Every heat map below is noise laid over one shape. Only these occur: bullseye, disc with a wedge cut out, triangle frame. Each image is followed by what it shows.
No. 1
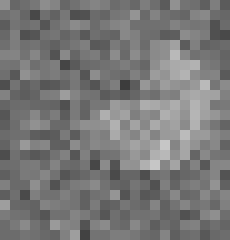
disc with a wedge cut out
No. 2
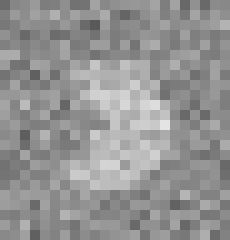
disc with a wedge cut out
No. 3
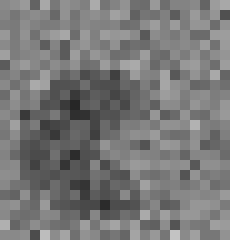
disc with a wedge cut out
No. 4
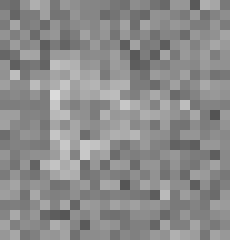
triangle frame
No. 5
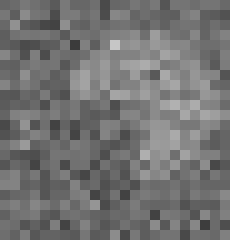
disc with a wedge cut out
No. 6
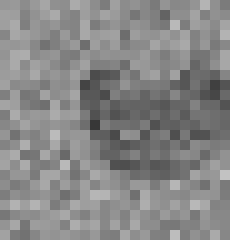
disc with a wedge cut out
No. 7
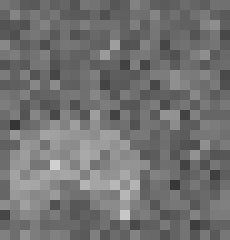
disc with a wedge cut out
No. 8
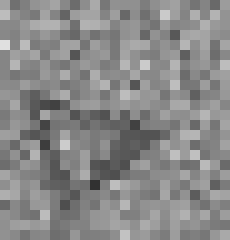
triangle frame
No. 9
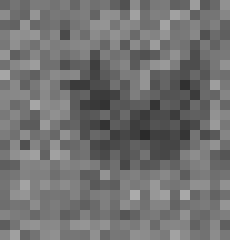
disc with a wedge cut out
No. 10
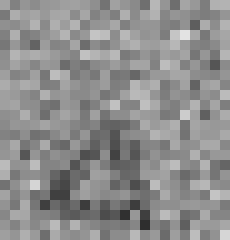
triangle frame
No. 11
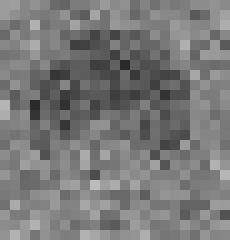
disc with a wedge cut out
